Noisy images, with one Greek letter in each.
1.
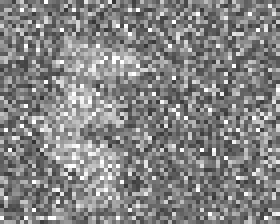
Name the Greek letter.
xi
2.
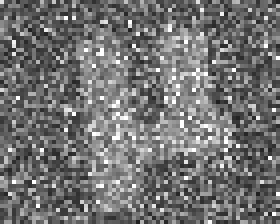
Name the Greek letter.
mu
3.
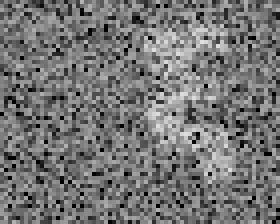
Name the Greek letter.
xi
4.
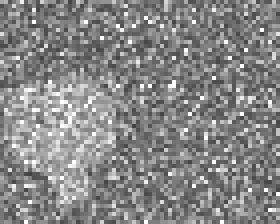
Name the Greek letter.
phi
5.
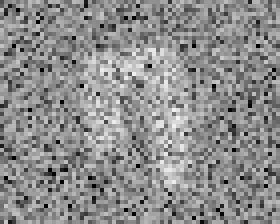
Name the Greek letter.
eta
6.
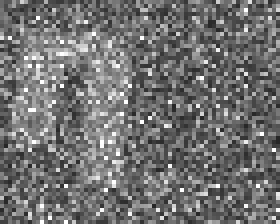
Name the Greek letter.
eta
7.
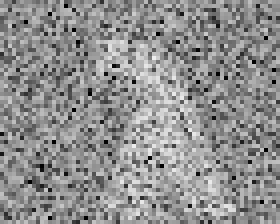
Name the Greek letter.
lambda
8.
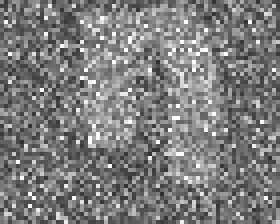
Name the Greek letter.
eta
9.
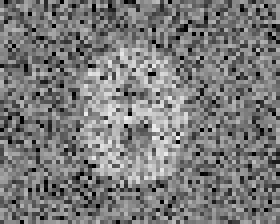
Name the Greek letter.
theta
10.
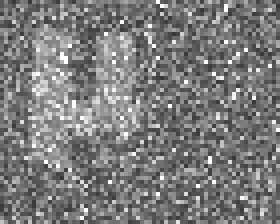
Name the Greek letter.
mu
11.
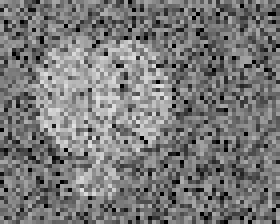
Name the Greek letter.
phi
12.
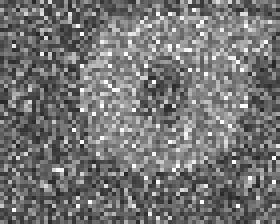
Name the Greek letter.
sigma
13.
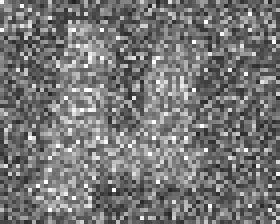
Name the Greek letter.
mu
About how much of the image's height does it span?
nearly all
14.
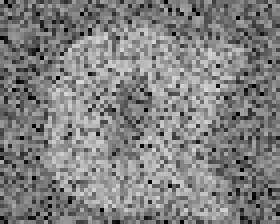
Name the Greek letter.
alpha
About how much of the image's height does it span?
nearly all
